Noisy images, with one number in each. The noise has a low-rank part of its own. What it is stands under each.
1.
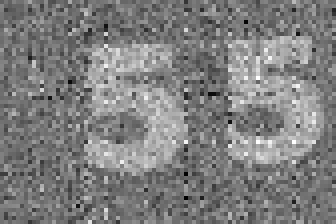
55
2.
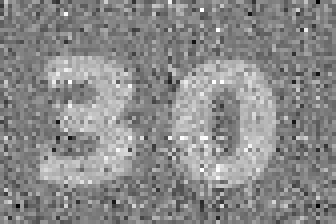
30
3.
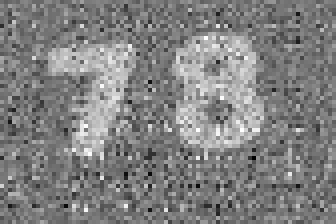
78
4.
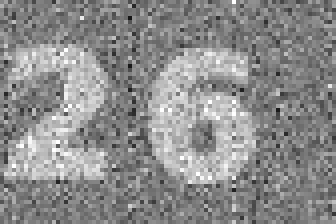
26
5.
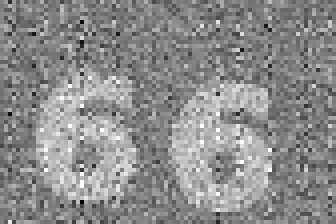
66
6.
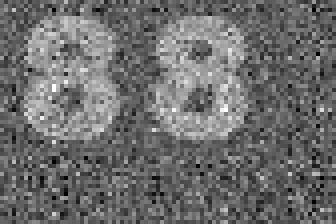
88
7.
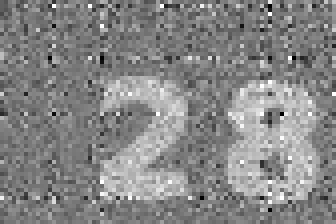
28
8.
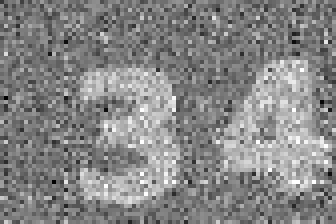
34
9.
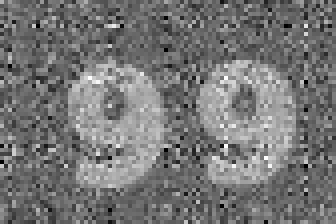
99
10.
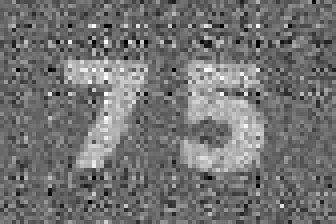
75
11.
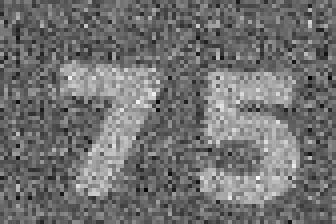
75
